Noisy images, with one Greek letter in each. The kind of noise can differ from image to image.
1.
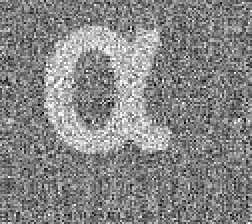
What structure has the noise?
low rank plus noise
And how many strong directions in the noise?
three or four
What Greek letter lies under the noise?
alpha
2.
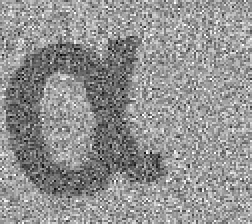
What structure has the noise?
low rank plus noise
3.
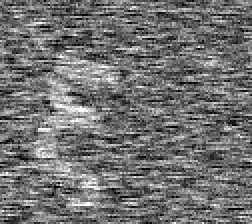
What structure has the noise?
streaked along the rows
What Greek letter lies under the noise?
xi
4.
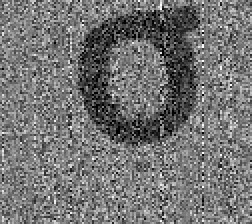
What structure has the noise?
columns of uneven size
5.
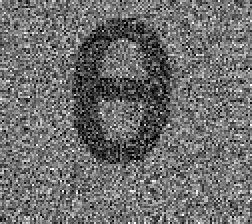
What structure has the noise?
low rank plus noise
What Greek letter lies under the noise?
theta
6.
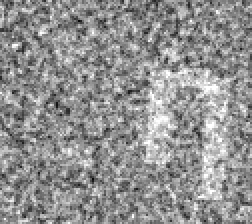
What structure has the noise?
blotchy
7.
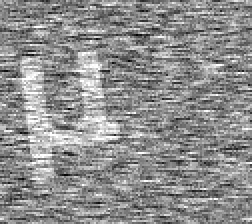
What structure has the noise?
streaked along the rows
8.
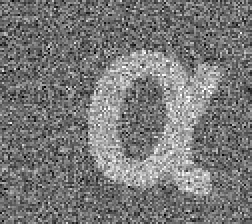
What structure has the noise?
low rank plus noise
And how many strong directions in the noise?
five to eight
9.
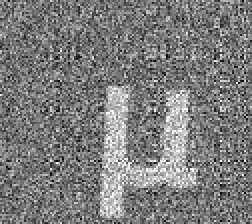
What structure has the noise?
low rank plus noise
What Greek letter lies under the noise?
mu
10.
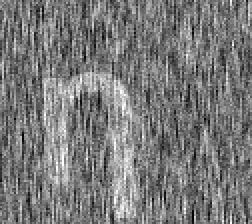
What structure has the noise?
streaked along the columns
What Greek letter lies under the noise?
eta
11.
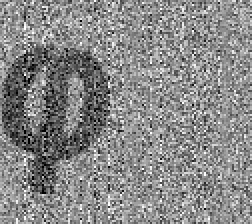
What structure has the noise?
columns of uneven size
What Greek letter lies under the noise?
phi
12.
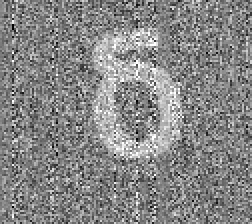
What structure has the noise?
columns of uneven size
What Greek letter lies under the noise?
delta
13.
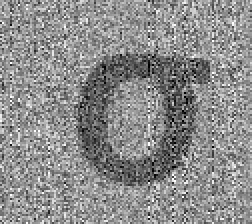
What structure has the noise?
columns of uneven size
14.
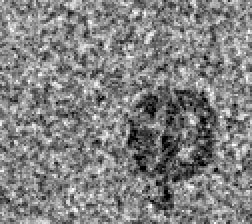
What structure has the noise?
blotchy
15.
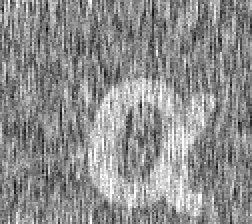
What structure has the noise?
streaked along the columns
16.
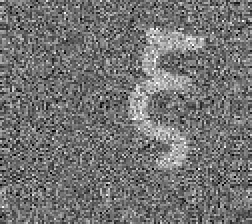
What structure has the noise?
low rank plus noise
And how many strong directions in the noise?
one
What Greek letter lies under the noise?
xi
